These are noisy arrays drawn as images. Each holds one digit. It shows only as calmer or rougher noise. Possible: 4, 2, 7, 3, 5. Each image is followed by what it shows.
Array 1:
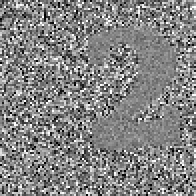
2
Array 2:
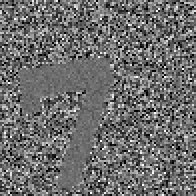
7
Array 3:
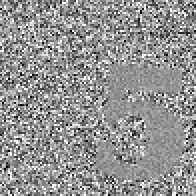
5
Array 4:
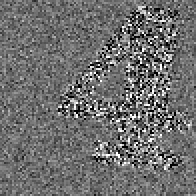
4
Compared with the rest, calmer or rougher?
rougher
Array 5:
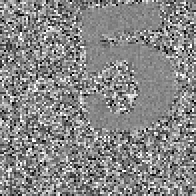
5
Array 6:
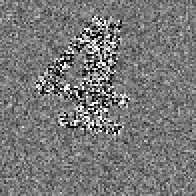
4
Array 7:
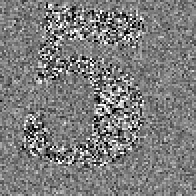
5
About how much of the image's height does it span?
nearly all
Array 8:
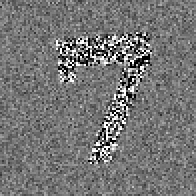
7
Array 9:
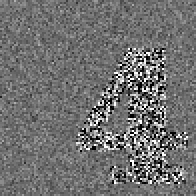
4
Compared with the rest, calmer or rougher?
rougher
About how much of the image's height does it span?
two thirds
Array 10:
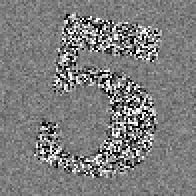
5
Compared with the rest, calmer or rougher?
rougher
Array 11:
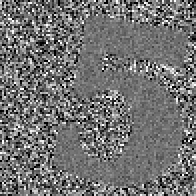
5
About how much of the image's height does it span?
nearly all
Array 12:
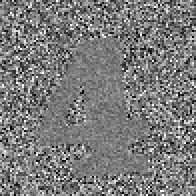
4
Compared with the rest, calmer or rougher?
calmer
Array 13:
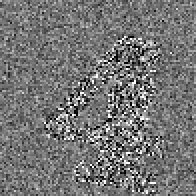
4
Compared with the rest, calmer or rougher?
rougher
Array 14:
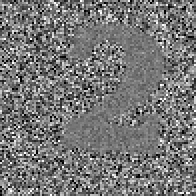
2
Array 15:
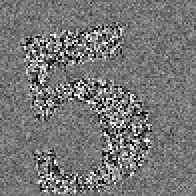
5
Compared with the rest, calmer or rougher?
rougher
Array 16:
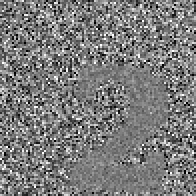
2
